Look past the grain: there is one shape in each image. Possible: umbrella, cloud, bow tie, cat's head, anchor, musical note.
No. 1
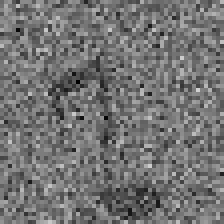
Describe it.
dark musical note
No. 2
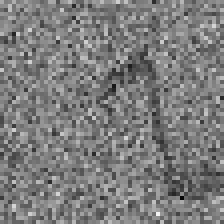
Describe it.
dark musical note
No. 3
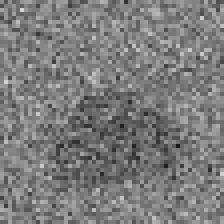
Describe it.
dark cloud
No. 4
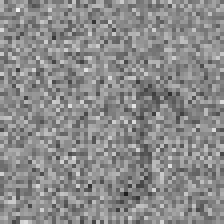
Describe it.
dark musical note
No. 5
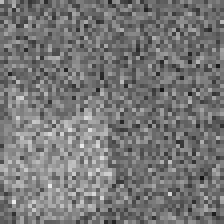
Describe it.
light cat's head
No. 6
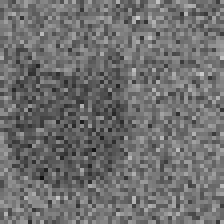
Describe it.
dark cat's head
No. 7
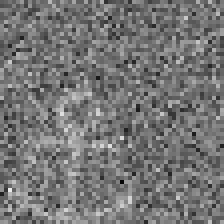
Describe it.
light anchor
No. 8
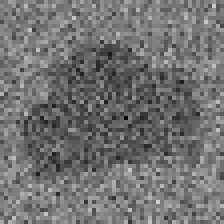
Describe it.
dark cloud
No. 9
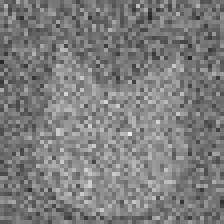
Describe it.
light cat's head
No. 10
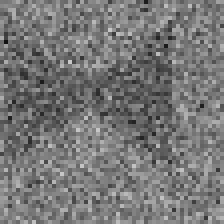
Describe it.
dark bow tie
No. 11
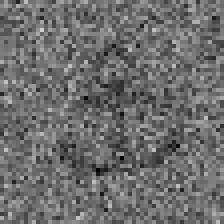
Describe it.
dark anchor
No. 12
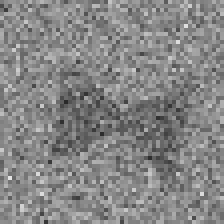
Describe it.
dark bow tie
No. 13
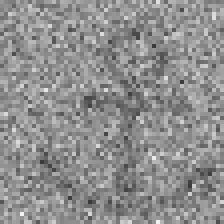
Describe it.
dark anchor
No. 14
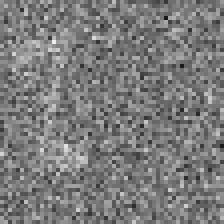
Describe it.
light musical note
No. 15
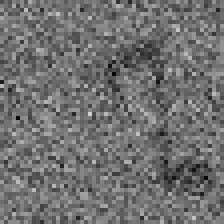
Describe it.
dark musical note
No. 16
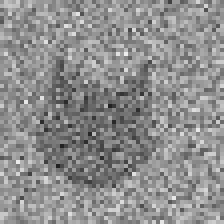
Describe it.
dark cat's head
